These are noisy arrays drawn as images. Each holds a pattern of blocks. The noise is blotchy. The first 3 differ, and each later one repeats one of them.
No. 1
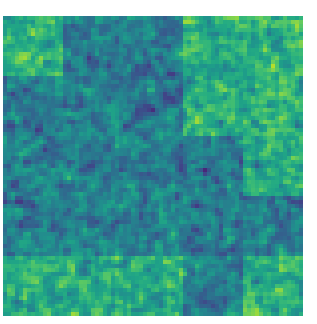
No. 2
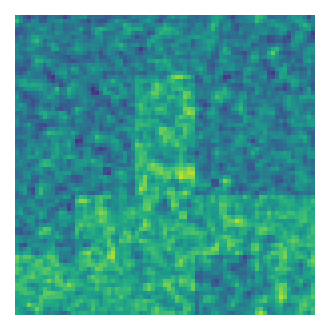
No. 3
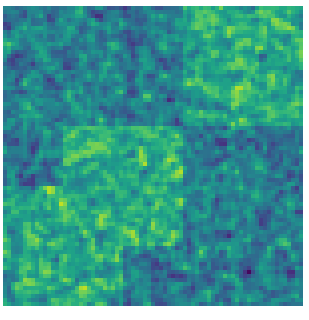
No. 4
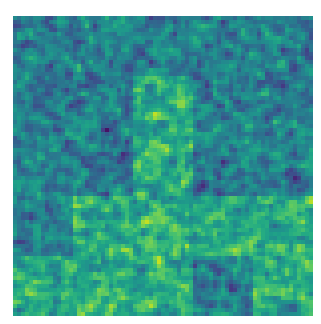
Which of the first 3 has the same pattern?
2
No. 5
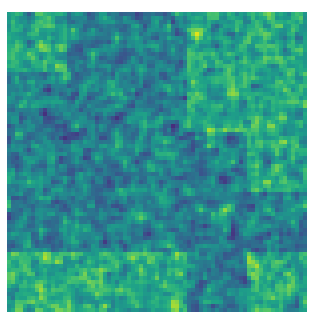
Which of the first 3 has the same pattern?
1
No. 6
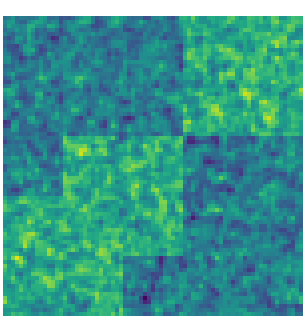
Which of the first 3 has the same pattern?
3
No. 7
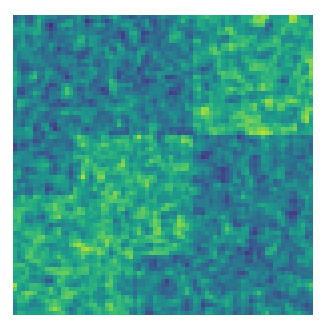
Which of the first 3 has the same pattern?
3
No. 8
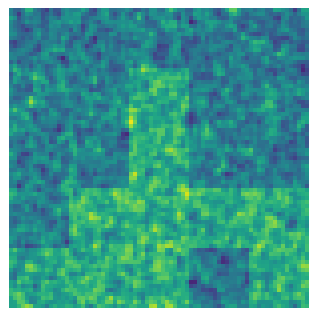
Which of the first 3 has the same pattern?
2
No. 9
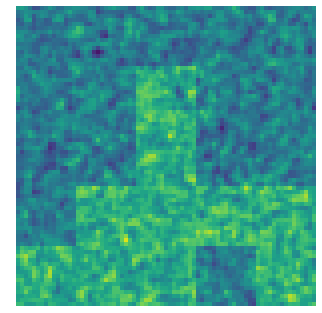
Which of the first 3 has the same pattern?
2
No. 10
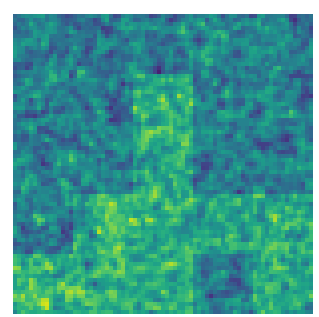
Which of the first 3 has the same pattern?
2
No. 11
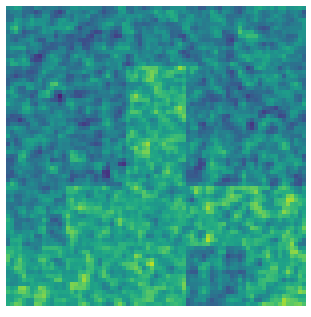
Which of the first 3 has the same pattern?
2
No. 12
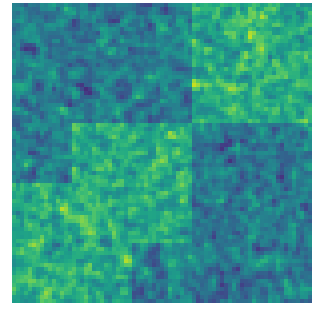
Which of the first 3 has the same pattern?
3
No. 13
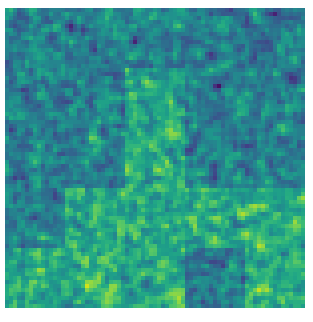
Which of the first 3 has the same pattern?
2
